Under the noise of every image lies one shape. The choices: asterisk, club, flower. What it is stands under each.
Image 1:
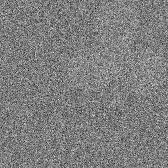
club
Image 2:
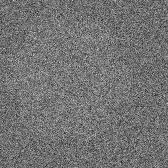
flower
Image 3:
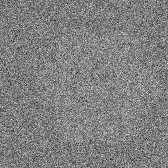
flower
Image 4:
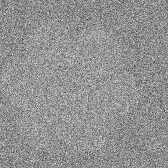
flower
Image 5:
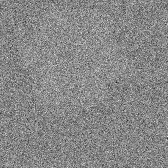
flower
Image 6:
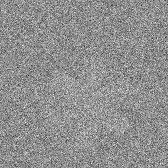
asterisk
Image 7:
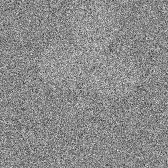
club
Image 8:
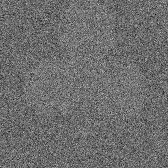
club
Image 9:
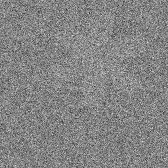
asterisk
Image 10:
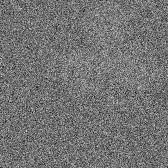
club
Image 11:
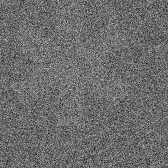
asterisk
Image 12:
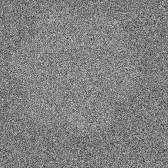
flower
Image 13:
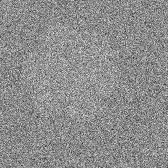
flower
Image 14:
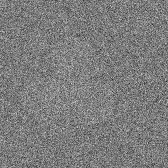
club
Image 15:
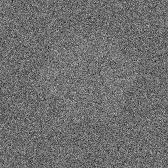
flower
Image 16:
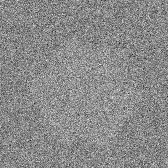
flower
